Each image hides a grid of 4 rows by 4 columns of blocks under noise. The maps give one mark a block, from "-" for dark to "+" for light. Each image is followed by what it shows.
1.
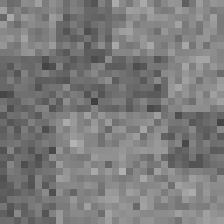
+ - + +
- - - +
- + + -
- + + +
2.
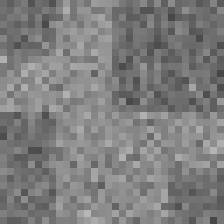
- + - -
+ + - -
- + + +
- + + -
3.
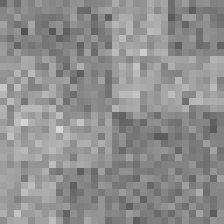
- - + -
+ - + +
+ + - -
+ - - -
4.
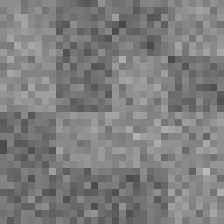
+ - - +
+ - + -
- + + +
- - - +
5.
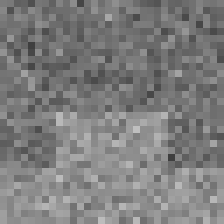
- - - -
- - - -
- + + -
+ + + +
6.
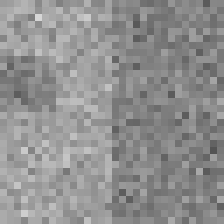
+ + - -
- + - -
+ + - -
+ + - -
